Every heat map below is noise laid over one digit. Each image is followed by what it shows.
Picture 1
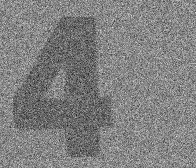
4
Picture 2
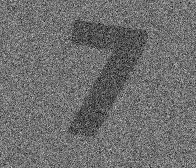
7
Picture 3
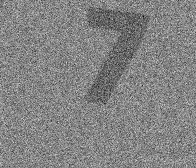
7
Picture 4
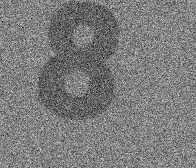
8
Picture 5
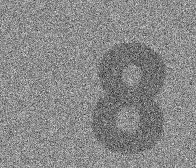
8
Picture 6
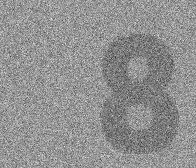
8
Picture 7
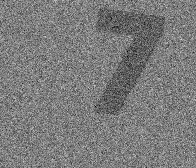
7
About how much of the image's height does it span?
two thirds
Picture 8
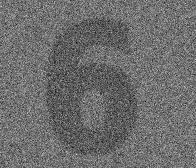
6
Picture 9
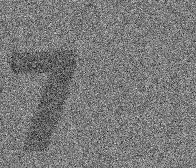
7
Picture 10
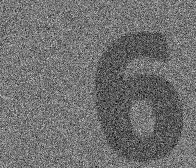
6
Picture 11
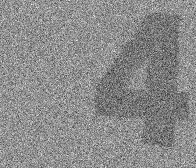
4
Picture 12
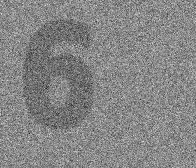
6
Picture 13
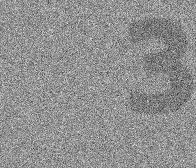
3
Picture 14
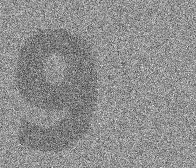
9
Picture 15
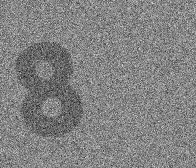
8
